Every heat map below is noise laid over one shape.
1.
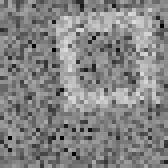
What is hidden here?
light square frame
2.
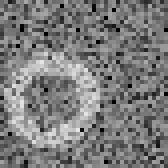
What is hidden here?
light ring
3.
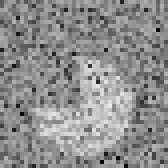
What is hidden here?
light disc with a wedge cut out
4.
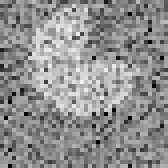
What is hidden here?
light disc with a wedge cut out
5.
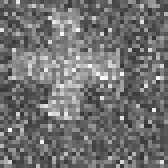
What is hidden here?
light cross
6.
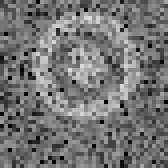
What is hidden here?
light bullseye
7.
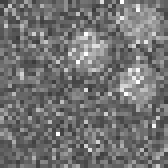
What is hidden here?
light three dots
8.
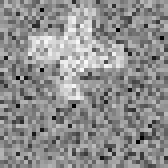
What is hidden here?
light cross
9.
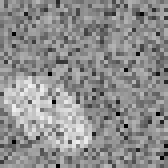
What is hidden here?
light ellipse
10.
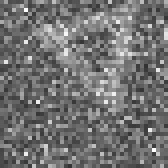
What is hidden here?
light triangle frame
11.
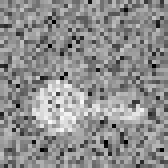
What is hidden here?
light lollipop
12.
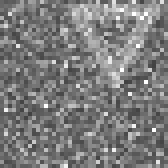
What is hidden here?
light triangle frame
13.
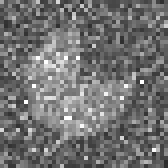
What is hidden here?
light disc with a wedge cut out
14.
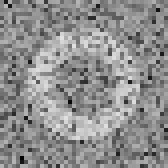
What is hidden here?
light ring
